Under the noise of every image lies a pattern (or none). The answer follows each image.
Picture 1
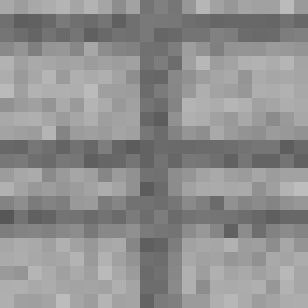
bands of rows crossing bands of columns
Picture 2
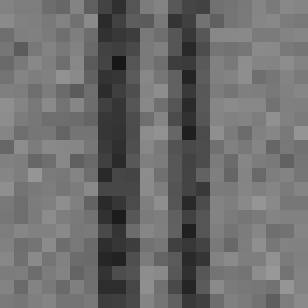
bands of columns
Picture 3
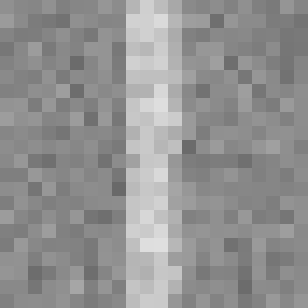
one band of columns
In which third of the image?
middle
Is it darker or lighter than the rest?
lighter
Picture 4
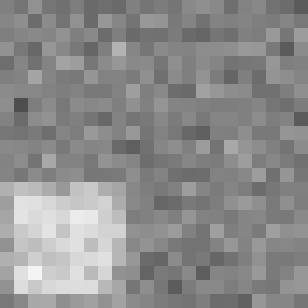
one block
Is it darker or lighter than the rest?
lighter
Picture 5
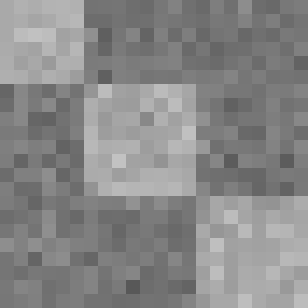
blocks along the diagonal
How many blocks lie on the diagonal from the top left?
3
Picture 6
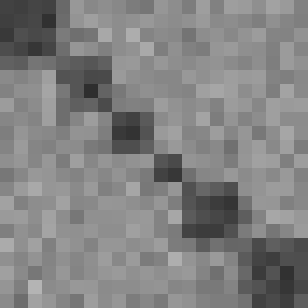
blocks along the diagonal
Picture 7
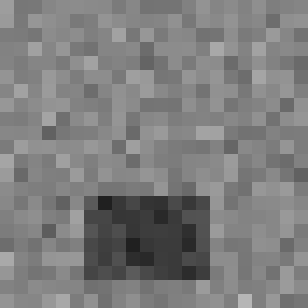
one block
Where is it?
bottom middle
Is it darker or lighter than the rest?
darker
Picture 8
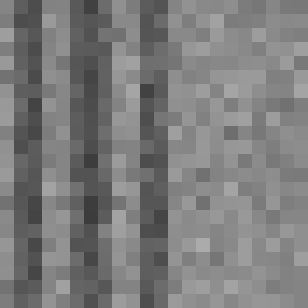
bands of columns
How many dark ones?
3
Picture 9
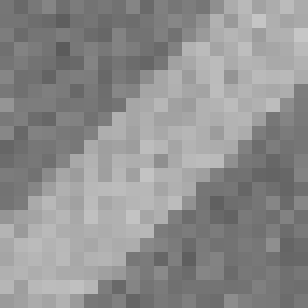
a diagonal band
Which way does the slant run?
bottom left to top right
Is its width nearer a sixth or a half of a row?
a half
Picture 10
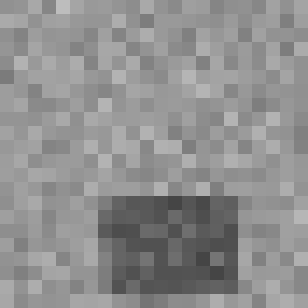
one block
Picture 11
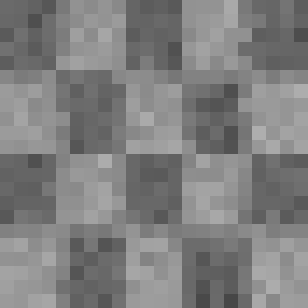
a checkerboard
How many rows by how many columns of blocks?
4 by 5
